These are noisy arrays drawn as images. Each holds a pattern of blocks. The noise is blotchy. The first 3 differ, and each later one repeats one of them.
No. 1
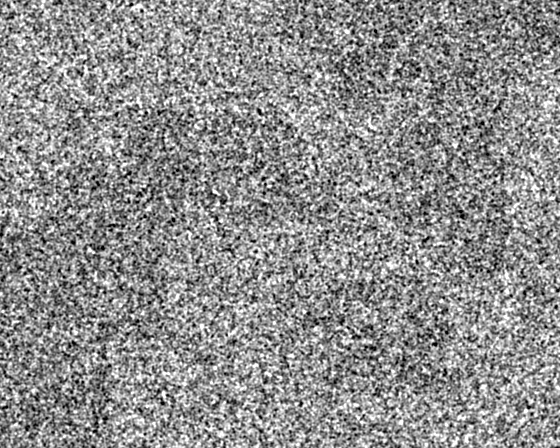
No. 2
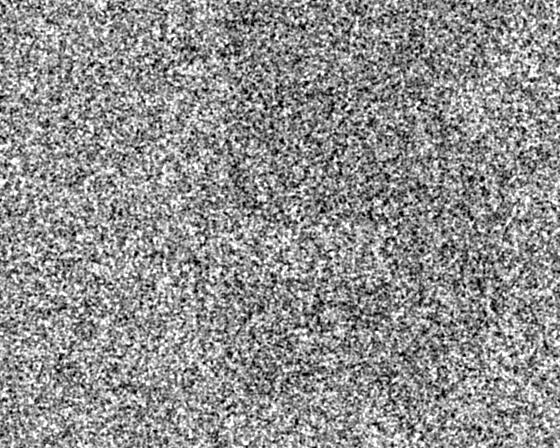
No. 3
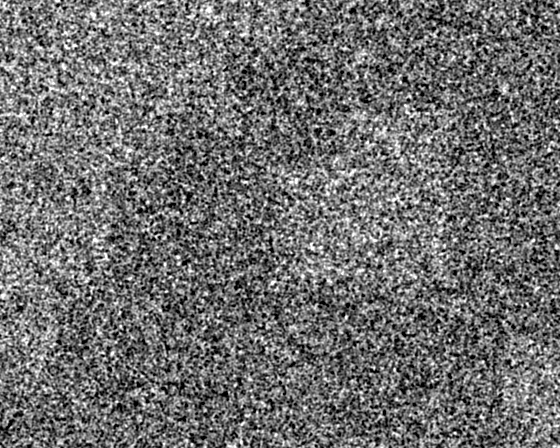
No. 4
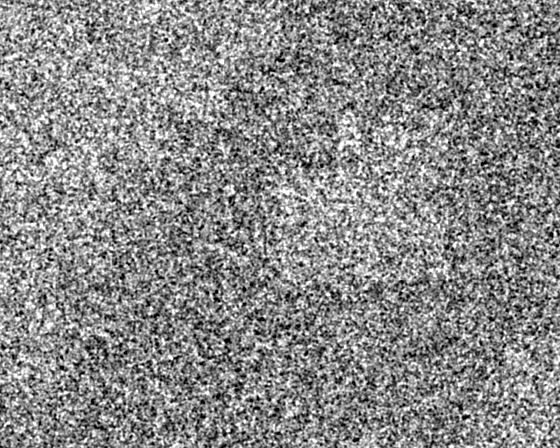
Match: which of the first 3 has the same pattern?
3
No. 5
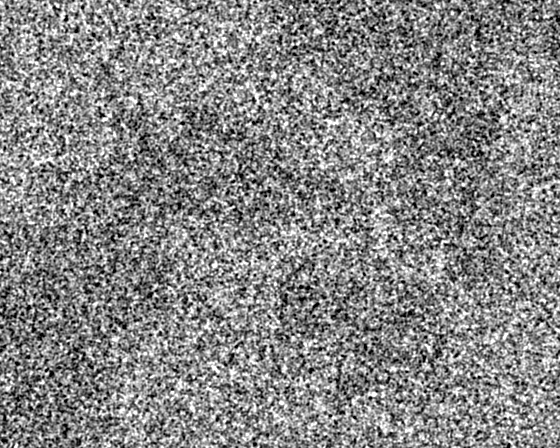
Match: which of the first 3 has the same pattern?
1
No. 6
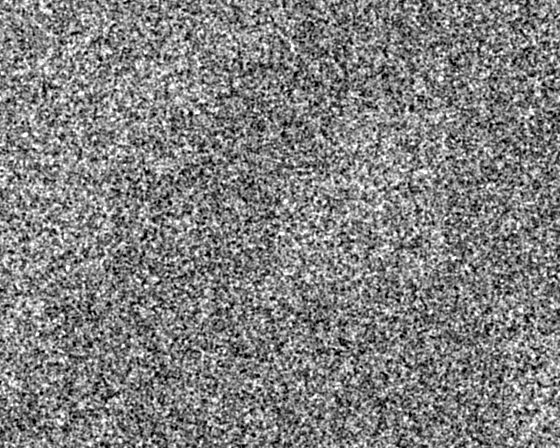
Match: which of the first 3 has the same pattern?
3
